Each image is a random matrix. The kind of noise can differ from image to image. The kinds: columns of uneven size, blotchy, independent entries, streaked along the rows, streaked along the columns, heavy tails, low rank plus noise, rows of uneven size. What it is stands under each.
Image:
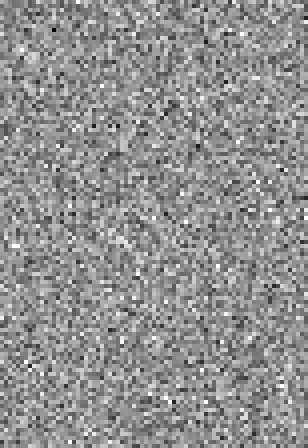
independent entries
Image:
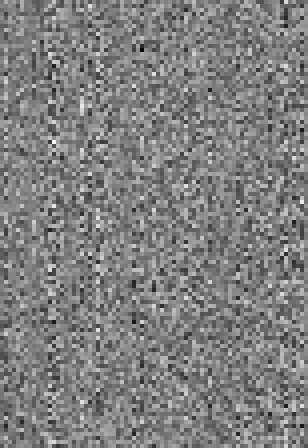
columns of uneven size
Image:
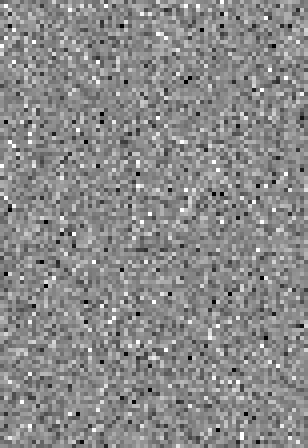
heavy tails
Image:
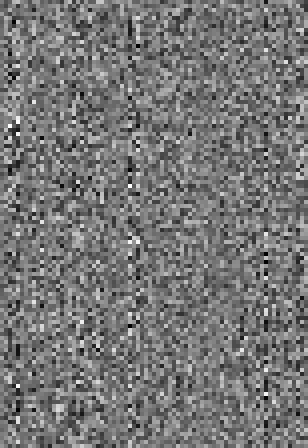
columns of uneven size
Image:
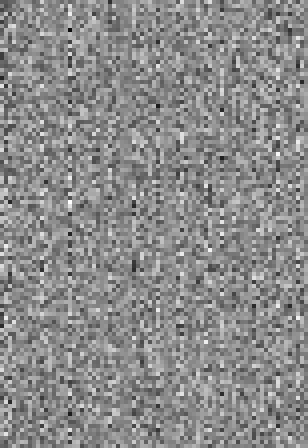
columns of uneven size
